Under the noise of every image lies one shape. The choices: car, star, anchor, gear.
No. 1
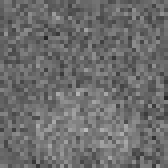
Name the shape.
car
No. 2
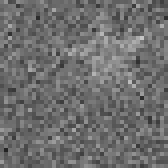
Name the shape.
star
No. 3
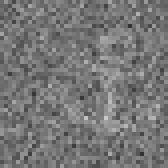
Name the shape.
anchor
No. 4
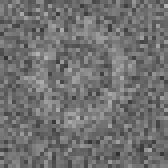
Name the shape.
gear
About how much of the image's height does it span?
two thirds
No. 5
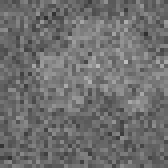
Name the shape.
car
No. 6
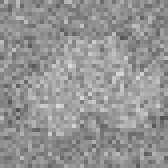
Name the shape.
car
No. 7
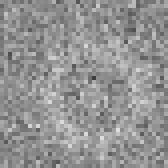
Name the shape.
gear
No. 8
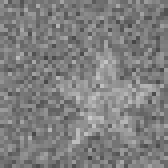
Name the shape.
star
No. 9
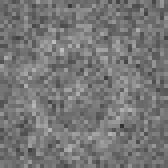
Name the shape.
gear
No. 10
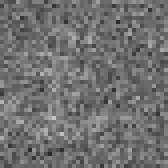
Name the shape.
anchor
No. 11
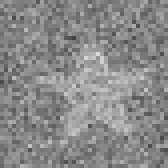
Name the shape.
star
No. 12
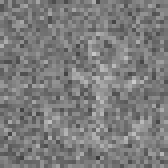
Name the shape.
anchor
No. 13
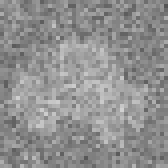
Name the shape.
car
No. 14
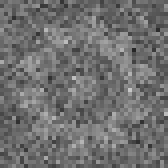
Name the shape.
gear
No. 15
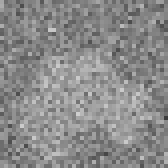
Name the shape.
car
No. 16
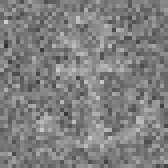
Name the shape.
anchor
